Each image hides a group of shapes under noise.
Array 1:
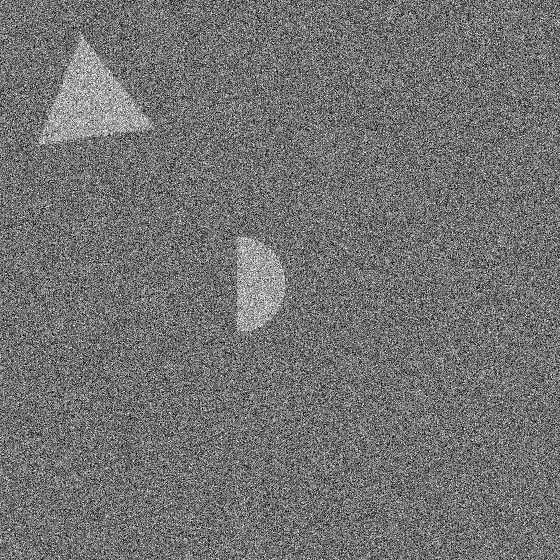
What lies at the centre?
half disc
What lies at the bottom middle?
nothing
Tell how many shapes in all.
2
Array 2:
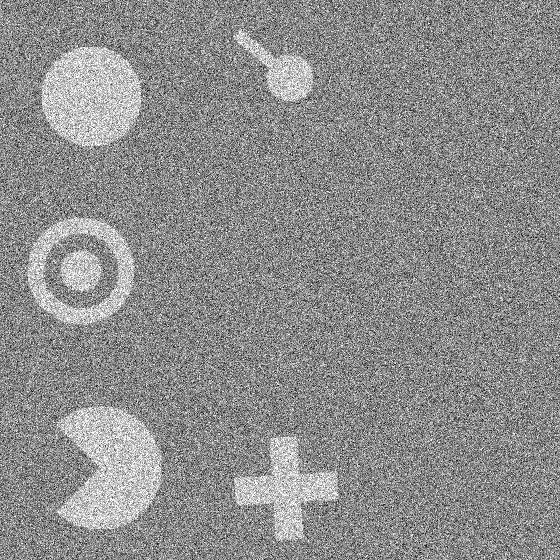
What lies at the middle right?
nothing
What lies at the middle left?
bullseye
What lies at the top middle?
lollipop
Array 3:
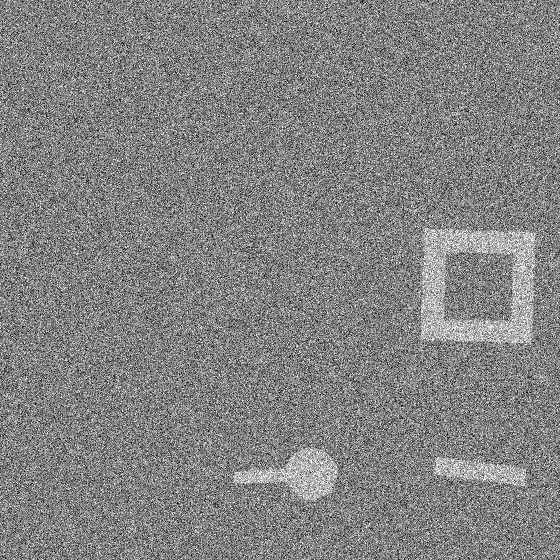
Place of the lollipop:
bottom middle
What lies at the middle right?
square frame
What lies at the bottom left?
nothing
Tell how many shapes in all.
3
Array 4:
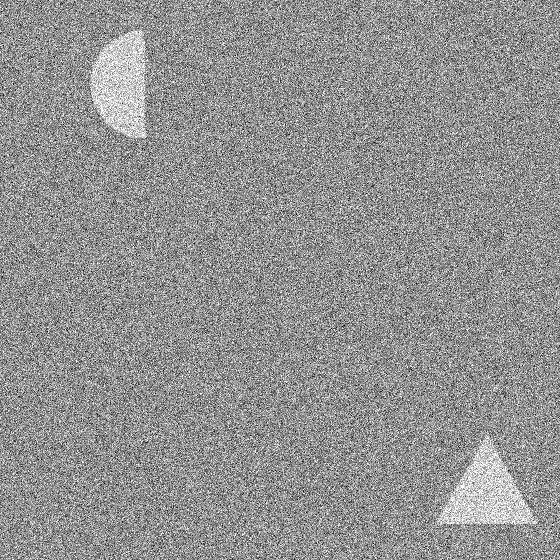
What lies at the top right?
nothing
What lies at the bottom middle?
nothing
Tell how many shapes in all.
2
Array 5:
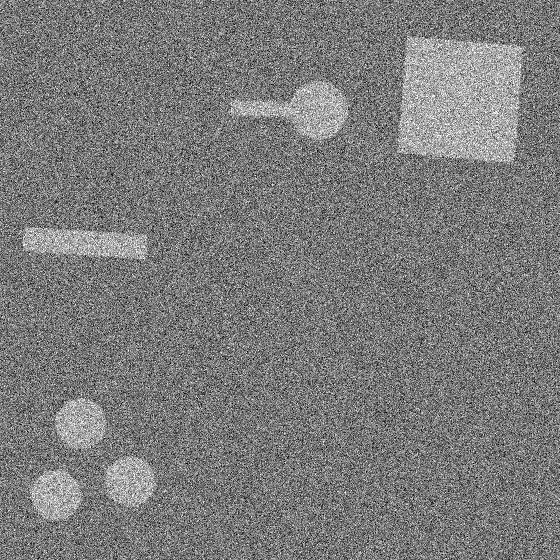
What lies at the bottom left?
three dots
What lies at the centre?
nothing
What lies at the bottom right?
nothing
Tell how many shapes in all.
4
